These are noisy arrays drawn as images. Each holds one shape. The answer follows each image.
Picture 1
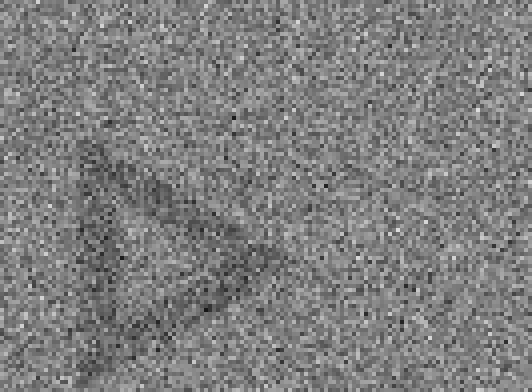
dark triangle frame
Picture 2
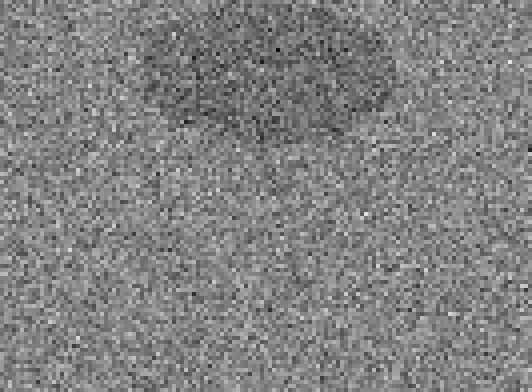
dark ellipse
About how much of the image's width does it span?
half
